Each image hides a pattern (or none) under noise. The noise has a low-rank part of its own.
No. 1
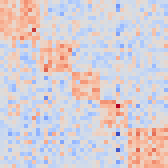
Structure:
blocks along the diagonal
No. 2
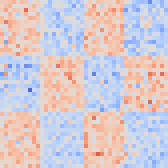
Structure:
a checkerboard
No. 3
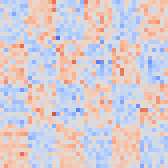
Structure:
a checkerboard
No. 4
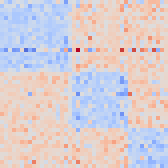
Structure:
blocks along the diagonal
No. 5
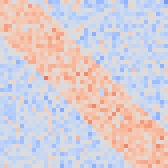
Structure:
a diagonal band
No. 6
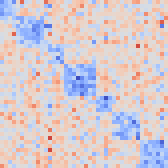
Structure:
blocks along the diagonal
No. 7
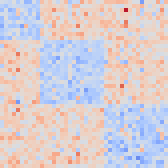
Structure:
blocks along the diagonal
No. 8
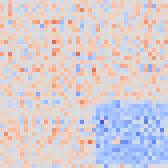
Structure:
one block
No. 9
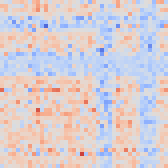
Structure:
bands of rows crossing bands of columns
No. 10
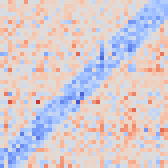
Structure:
a diagonal band
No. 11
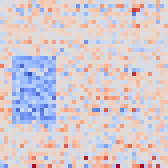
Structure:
one block
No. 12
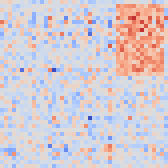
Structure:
one block
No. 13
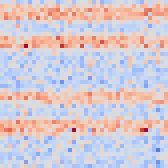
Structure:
bands of rows
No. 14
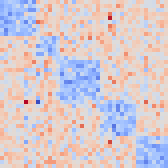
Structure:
blocks along the diagonal
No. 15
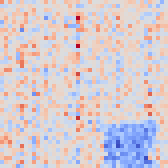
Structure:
one block
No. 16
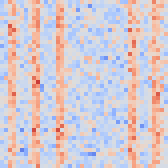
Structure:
bands of columns
